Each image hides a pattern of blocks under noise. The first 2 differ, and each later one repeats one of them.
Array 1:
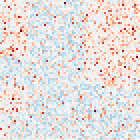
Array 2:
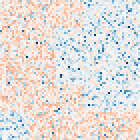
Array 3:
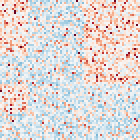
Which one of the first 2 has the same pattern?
1
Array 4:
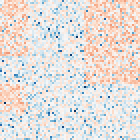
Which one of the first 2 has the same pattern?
1
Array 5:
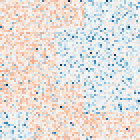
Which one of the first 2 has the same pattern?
2
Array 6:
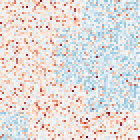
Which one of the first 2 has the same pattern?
2
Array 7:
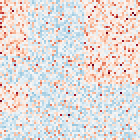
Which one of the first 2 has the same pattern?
1
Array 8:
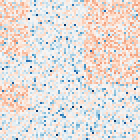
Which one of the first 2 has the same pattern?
1
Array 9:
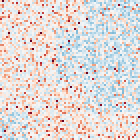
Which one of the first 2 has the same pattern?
2
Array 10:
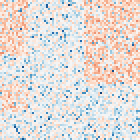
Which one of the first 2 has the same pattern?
1
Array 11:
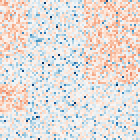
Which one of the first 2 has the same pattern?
1
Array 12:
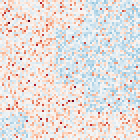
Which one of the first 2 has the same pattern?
2
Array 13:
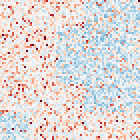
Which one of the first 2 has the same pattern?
2
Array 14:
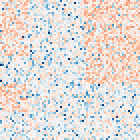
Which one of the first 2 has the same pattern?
1
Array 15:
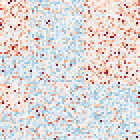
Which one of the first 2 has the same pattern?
1
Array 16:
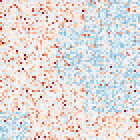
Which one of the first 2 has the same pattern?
2
